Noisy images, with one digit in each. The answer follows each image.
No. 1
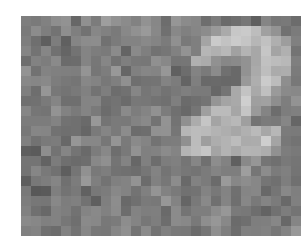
light 2
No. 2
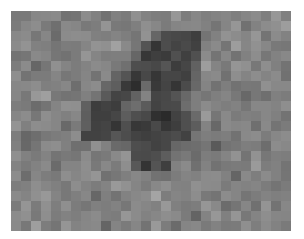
dark 4
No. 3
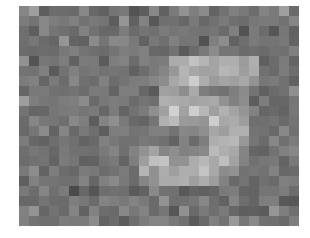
light 5
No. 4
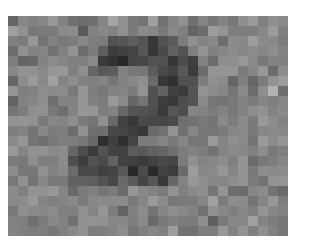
dark 2
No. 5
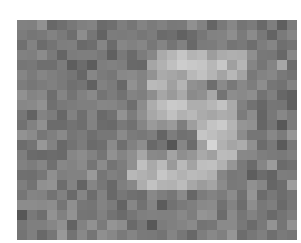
light 5
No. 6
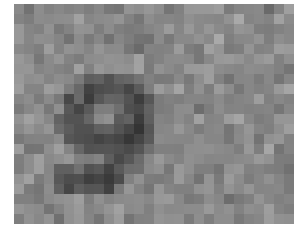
dark 9
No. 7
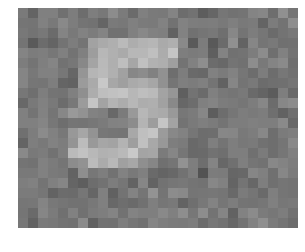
light 5
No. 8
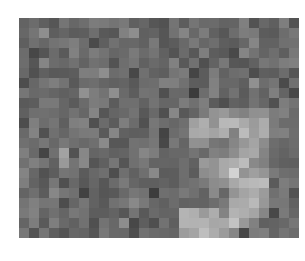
light 3
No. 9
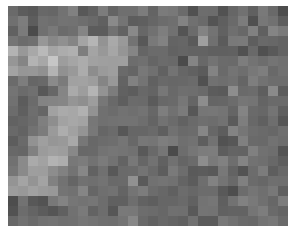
light 7
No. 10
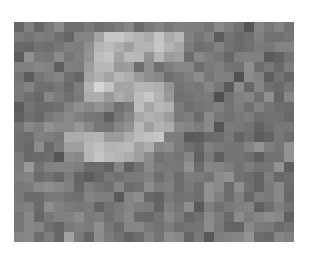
light 5
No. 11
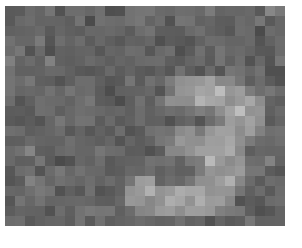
light 3
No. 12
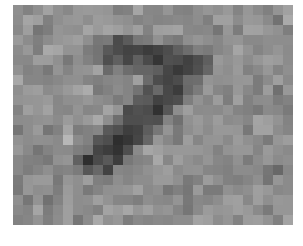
dark 7
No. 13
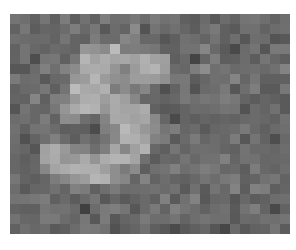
light 5
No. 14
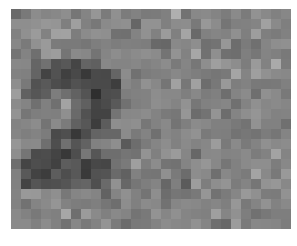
dark 2
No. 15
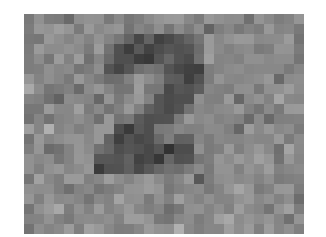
dark 2
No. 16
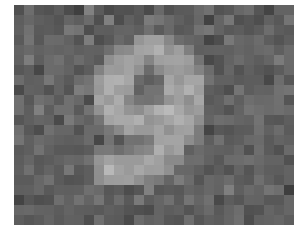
light 9
